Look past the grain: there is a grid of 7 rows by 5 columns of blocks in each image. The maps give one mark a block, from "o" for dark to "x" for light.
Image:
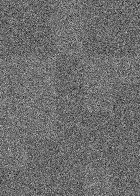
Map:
ooxoo
ooxoo
xxoxx
xxoxo
xxooo
xoooo
oooxo
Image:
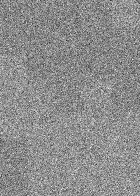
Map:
oooox
ooooo
xoooo
xxoxo
xxxxx
oxxxx
oxxxx
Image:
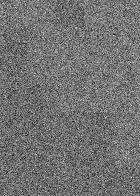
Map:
xxoxx
oxxxx
oxxxx
ooxxx
oooox
oooox
ooooo
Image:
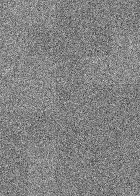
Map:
xxooo
xooox
xxoxx
xxooo
ooooo
oxooo
oxooo
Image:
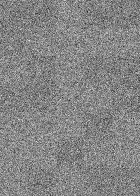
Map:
ooxoo
oxxxx
xoxoo
ooxxo
xxxox
xxoxx
xoxoo
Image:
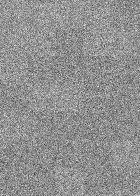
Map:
xxxxo
xxoxx
xoooo
oxxoo
xoooo
oooox
ooxoo
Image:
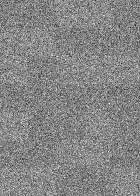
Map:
ooxxo
xxooo
xoxxx
ooooo
xooxo
ooxxo
xxoox
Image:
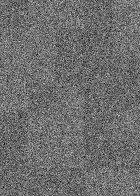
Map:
oxxox
xxoox
xxooo
xoxoo
oxxox
oxxoo
oooxx
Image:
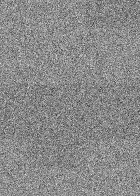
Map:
xxxoo
xxxxx
xxxxx
ooooo
ooooo
xooxx
xxxxx
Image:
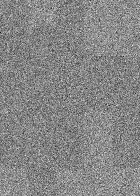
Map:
oxoxx
oooxx
ooooo
ooooo
oooxo
oooxo
xoxxx
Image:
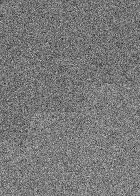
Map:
ooooo
ooooo
ooooo
oooxx
oxxxx
xxxxx
xxxxx
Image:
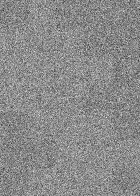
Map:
oxooo
xxxoo
xxxxo
xxxoo
oxxxo
ooxxx
oxxxo
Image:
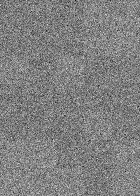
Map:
oooxx
oooxx
xoxoo
ooooo
oooxo
xxoox
xxxox
